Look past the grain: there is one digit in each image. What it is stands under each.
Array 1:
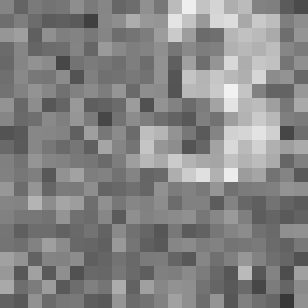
3
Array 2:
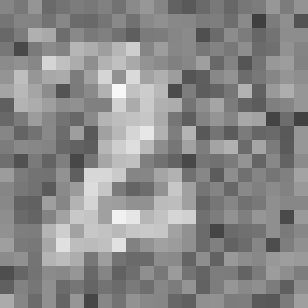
2
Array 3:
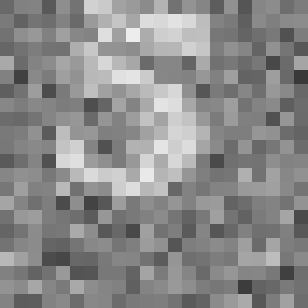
5
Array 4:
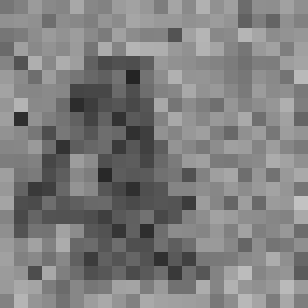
4
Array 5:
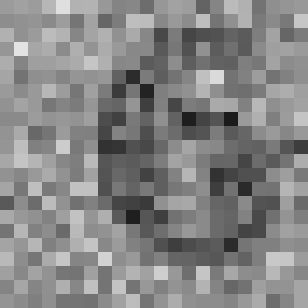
6
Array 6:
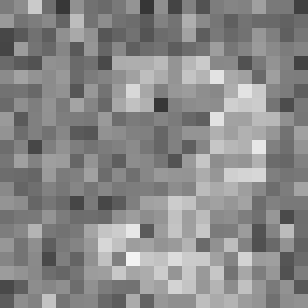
2
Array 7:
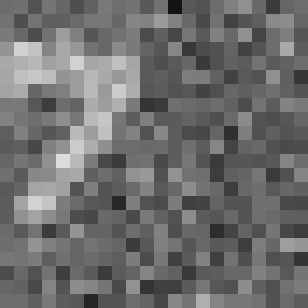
7
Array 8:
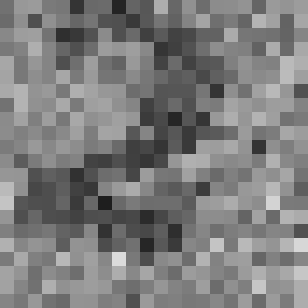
2
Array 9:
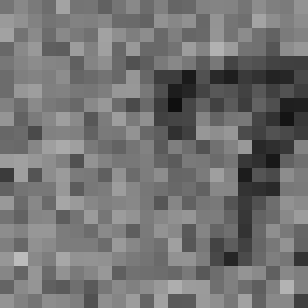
7
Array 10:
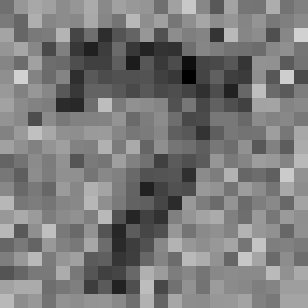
7
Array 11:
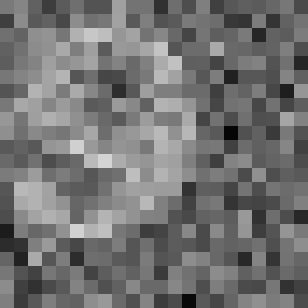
9
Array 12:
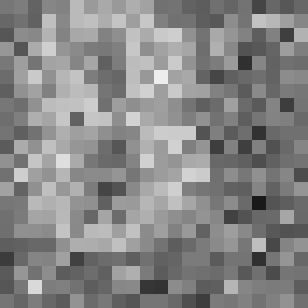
8
